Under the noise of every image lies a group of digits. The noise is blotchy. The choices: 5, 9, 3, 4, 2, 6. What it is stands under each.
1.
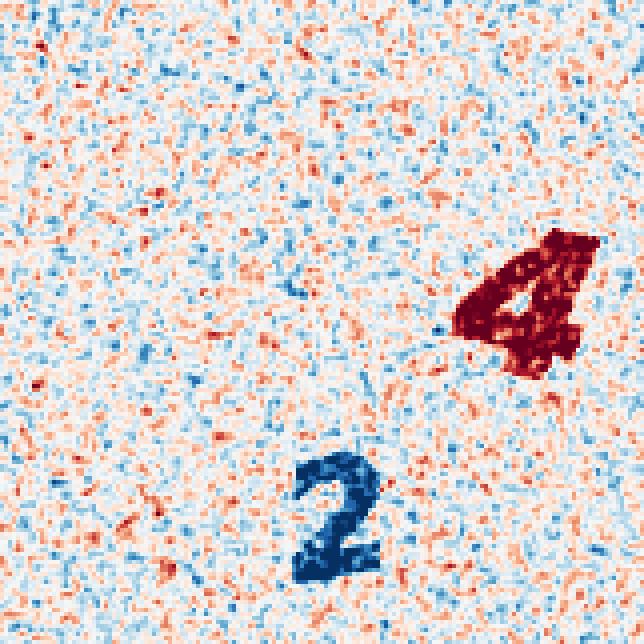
middle right: red 4; bottom middle: blue 2
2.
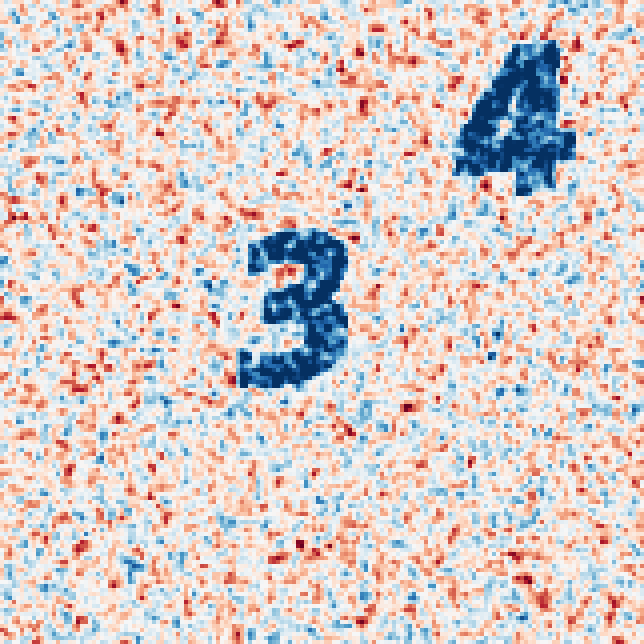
top right: blue 4; centre: blue 3
